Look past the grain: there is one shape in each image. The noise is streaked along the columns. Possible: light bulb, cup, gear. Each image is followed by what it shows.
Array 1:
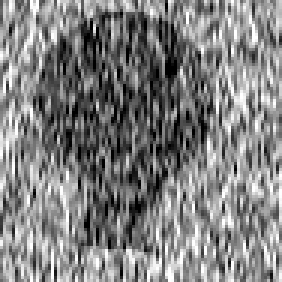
light bulb
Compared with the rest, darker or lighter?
darker
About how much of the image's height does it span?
nearly all
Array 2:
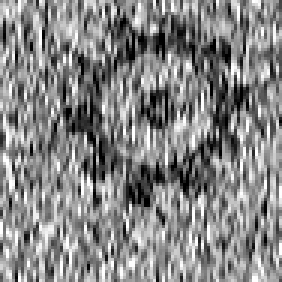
gear
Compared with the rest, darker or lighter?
darker
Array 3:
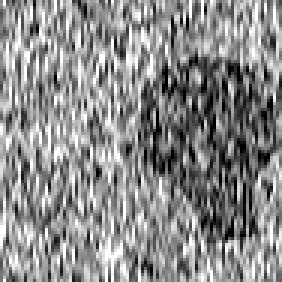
light bulb
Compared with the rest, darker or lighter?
darker
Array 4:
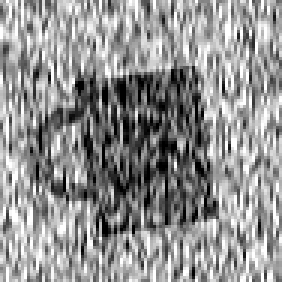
cup
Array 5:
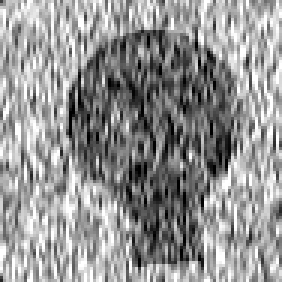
light bulb
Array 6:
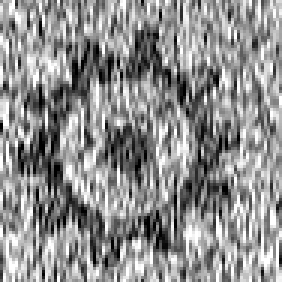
gear
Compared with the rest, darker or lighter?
darker
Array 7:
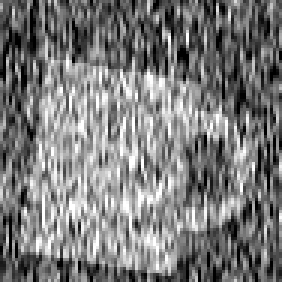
cup
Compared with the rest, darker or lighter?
lighter
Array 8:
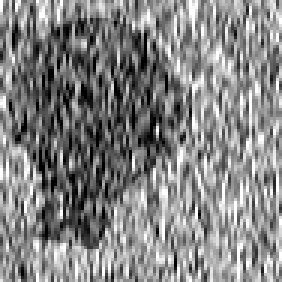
light bulb
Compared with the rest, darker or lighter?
darker
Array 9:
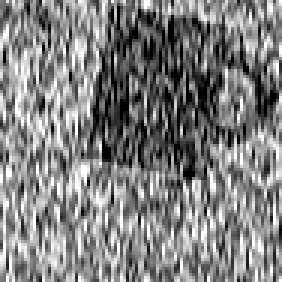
cup
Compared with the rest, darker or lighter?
darker
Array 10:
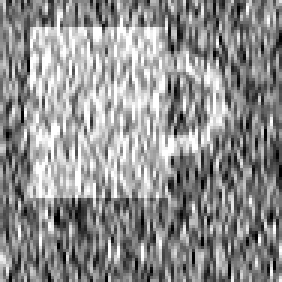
cup
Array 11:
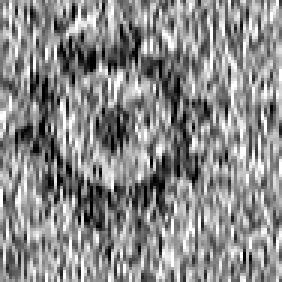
gear
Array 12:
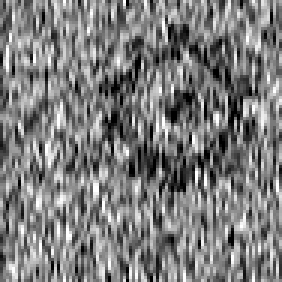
gear
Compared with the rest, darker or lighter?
darker
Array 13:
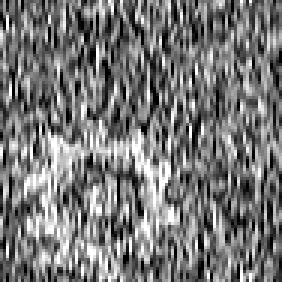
gear
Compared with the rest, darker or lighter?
lighter
